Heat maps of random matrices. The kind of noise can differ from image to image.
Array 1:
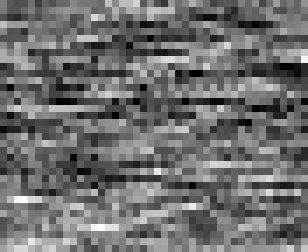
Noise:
streaked along the rows
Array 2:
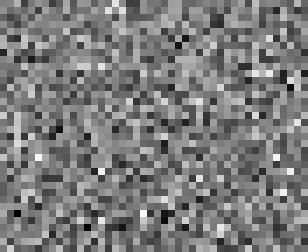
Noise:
independent entries
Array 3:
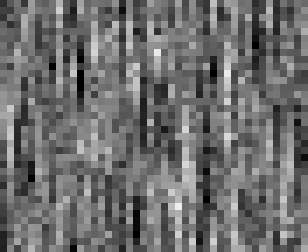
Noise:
streaked along the columns
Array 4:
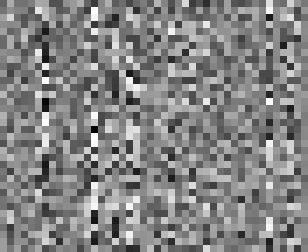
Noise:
columns of uneven size
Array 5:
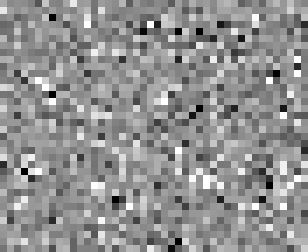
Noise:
heavy tails
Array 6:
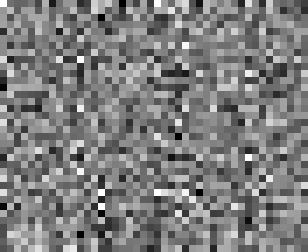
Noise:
low rank plus noise
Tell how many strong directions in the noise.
three or four
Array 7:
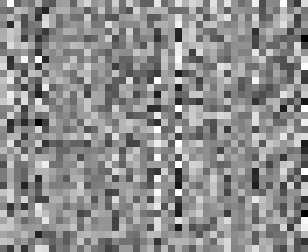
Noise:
columns of uneven size
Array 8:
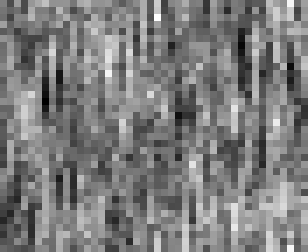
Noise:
streaked along the columns
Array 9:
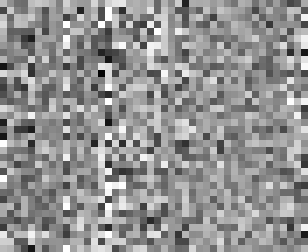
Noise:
columns of uneven size
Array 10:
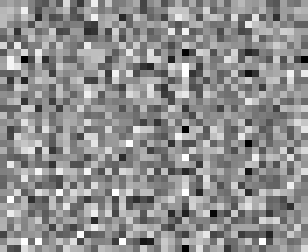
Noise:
low rank plus noise
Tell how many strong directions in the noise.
five to eight
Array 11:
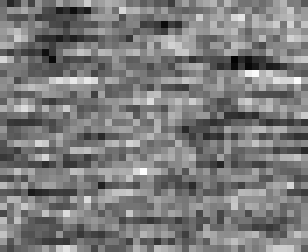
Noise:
streaked along the rows
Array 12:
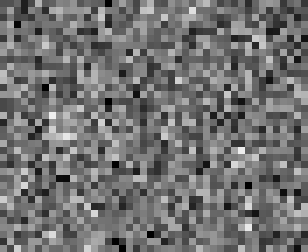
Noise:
independent entries
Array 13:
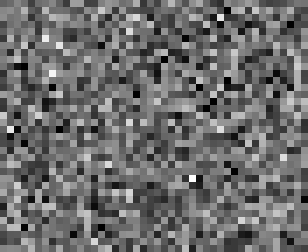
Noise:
independent entries
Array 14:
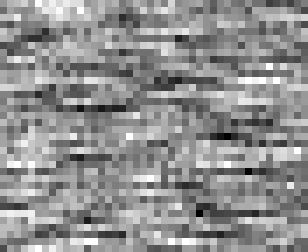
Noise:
streaked along the rows
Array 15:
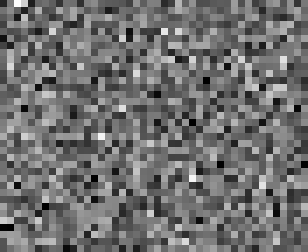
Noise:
independent entries
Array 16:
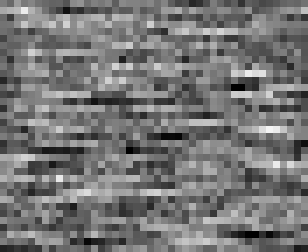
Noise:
streaked along the rows
